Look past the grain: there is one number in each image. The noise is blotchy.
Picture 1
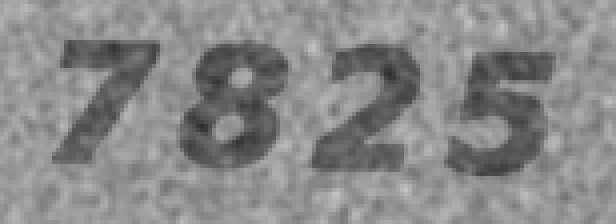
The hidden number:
7825
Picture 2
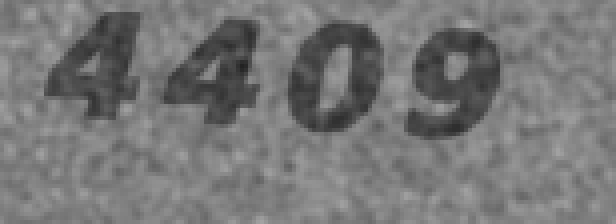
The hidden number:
4409
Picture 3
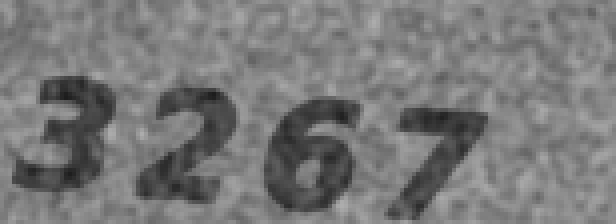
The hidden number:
3267
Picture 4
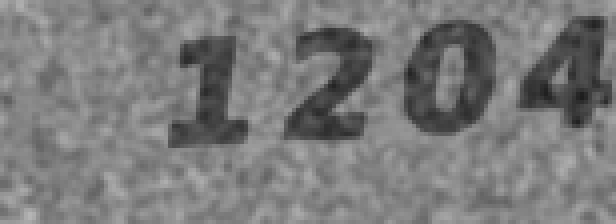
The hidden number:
1204
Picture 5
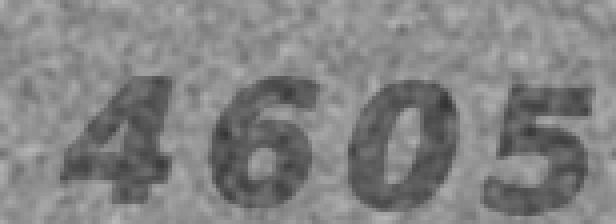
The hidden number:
4605
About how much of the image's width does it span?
nearly all
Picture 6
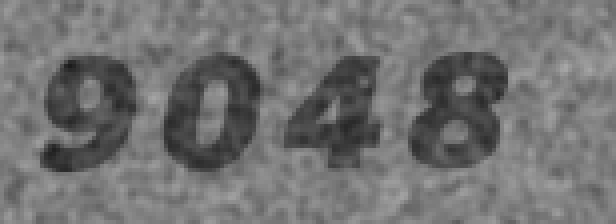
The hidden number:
9048
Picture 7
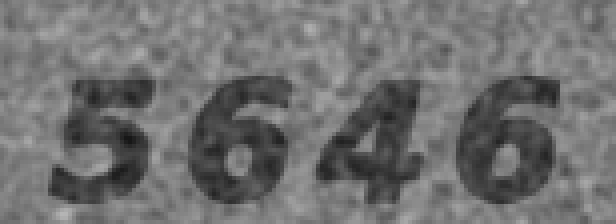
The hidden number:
5646
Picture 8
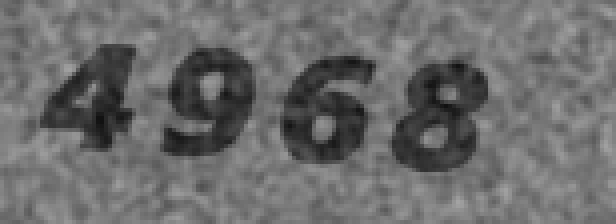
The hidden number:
4968
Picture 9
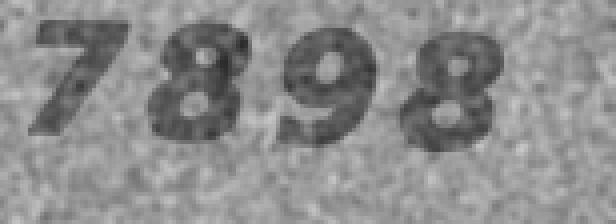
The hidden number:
7898
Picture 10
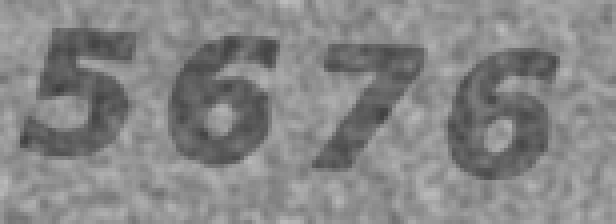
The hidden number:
5676
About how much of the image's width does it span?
nearly all
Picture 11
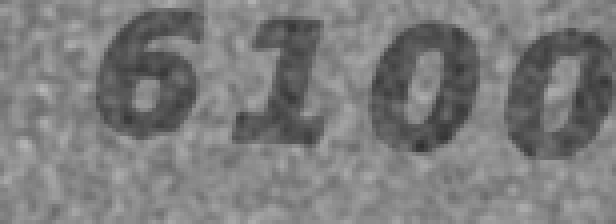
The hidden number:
6100
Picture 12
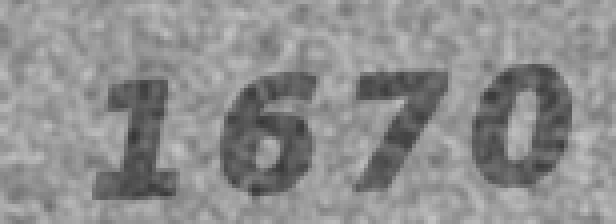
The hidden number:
1670
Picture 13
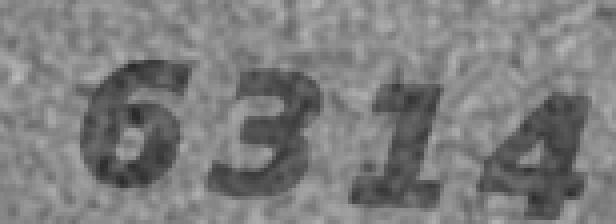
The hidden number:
6314
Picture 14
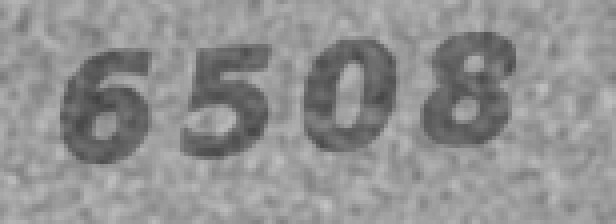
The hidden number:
6508
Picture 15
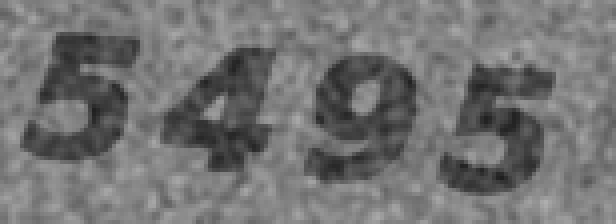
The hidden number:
5495
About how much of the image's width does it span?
nearly all
